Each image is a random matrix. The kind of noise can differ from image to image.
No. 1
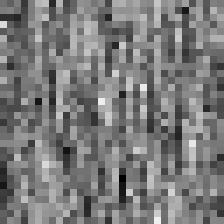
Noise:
streaked along the columns
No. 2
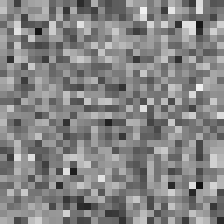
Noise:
low rank plus noise
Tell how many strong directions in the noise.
one
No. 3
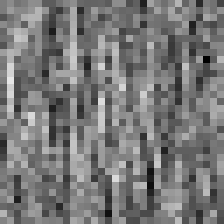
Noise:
streaked along the columns
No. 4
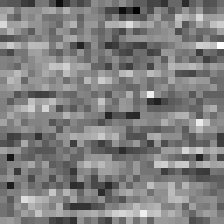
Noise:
streaked along the rows
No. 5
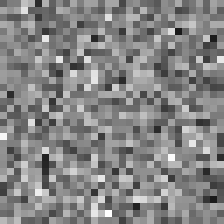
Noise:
independent entries
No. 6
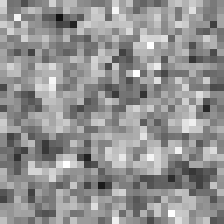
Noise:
blotchy
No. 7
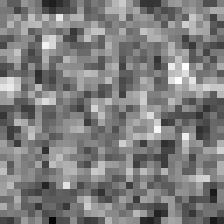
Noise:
blotchy
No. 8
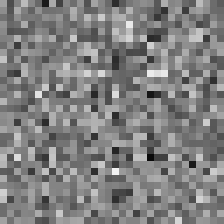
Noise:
low rank plus noise
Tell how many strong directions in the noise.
two
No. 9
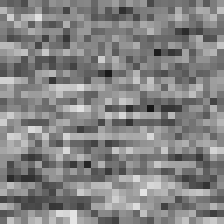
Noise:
streaked along the rows
